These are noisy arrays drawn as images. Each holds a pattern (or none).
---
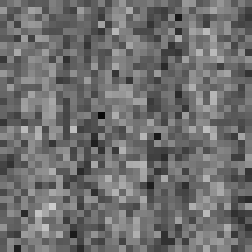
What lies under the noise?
vertical stripes
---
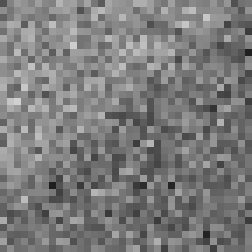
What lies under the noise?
a sharp edge
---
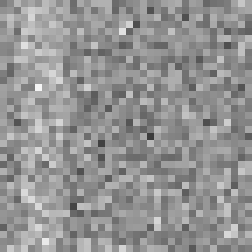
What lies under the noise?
one vertical stripe
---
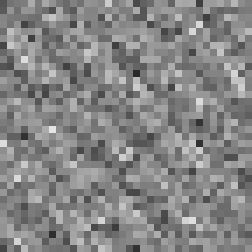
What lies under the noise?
diagonal stripes
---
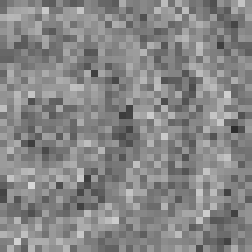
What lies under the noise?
rings round one point
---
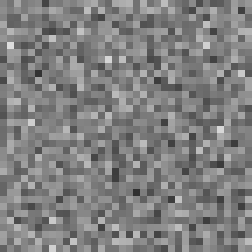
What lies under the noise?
only noise
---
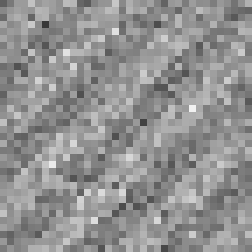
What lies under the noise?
diagonal stripes
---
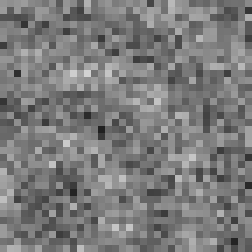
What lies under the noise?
rings round one point
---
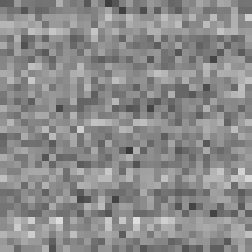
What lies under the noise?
horizontal stripes
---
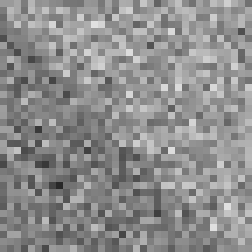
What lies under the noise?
a sharp edge
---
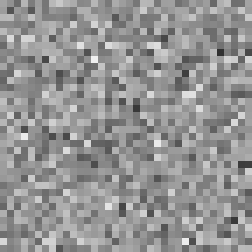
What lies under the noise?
only noise
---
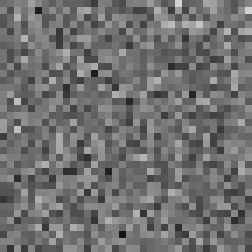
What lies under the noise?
only noise
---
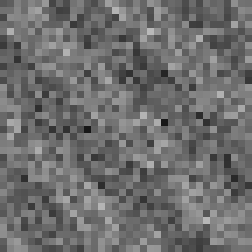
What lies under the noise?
diagonal stripes
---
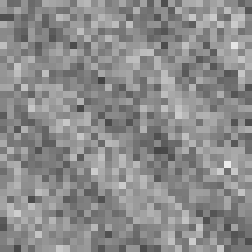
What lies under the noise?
diagonal stripes
